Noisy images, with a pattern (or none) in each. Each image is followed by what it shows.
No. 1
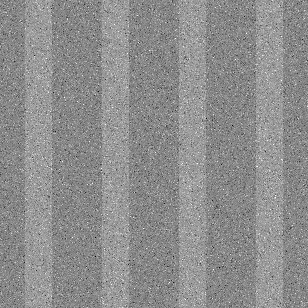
vertical stripes
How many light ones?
4
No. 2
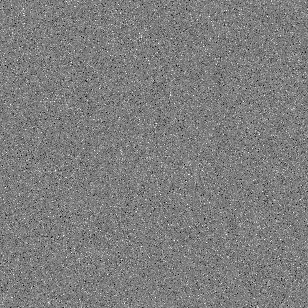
only noise
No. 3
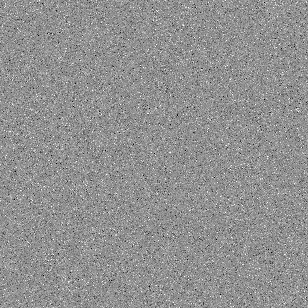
only noise
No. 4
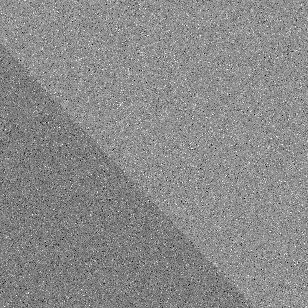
a sharp edge
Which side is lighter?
top right
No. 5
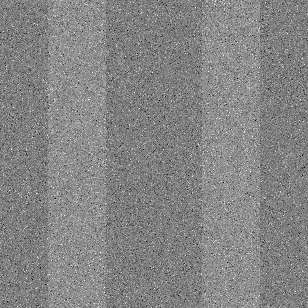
vertical stripes
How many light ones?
2
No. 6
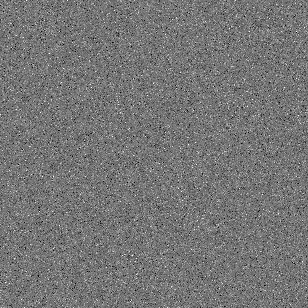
only noise
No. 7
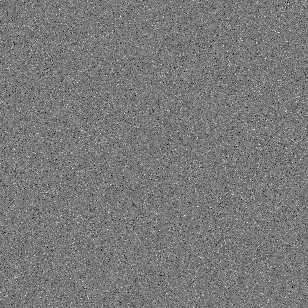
only noise
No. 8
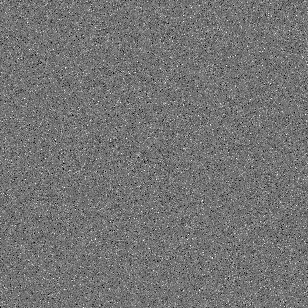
only noise
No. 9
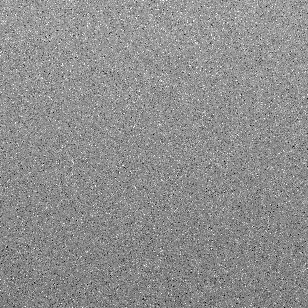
a smooth slope
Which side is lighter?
top
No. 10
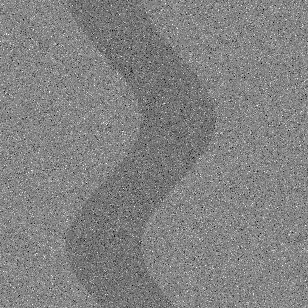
a wavy band
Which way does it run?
top to bottom
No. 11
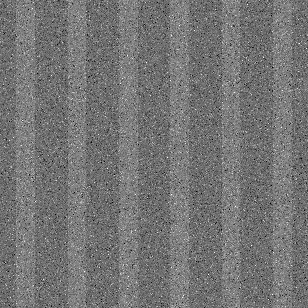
vertical stripes
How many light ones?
6
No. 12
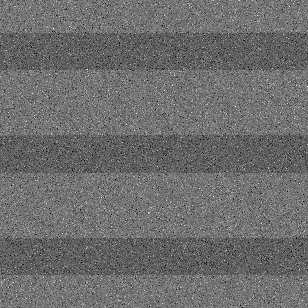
horizontal stripes
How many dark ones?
3
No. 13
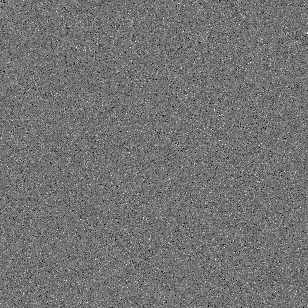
only noise
